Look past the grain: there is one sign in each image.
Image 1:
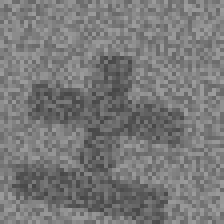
plus-minus sign
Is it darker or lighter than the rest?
darker
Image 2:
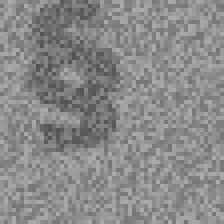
section sign
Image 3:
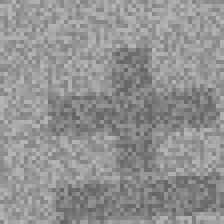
plus-minus sign
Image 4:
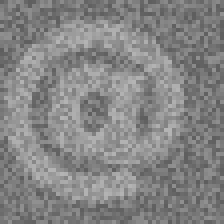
at sign
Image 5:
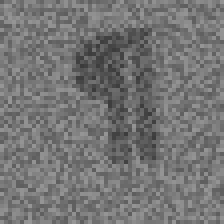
pilcrow
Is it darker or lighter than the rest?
darker
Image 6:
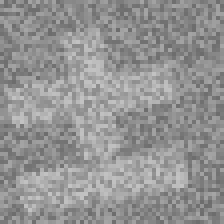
plus-minus sign
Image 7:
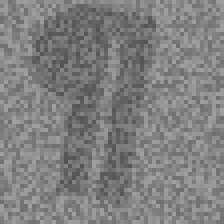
pilcrow
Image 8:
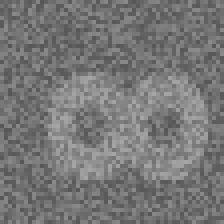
infinity sign
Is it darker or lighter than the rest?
lighter
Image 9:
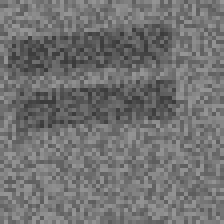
equals sign
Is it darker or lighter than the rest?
darker
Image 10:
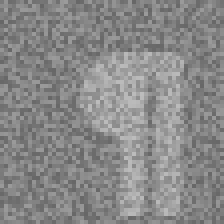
pilcrow
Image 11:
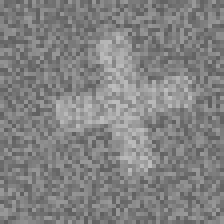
plus sign
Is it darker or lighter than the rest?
lighter
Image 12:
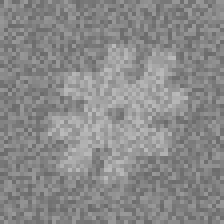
hash sign
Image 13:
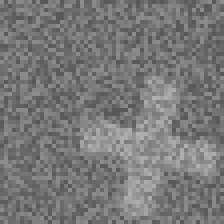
plus sign
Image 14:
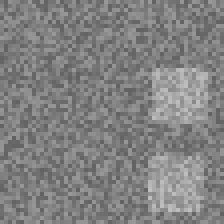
colon
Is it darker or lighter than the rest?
lighter
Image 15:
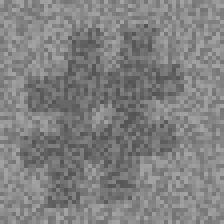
hash sign
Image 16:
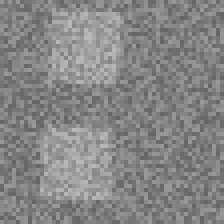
colon
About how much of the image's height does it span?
nearly all
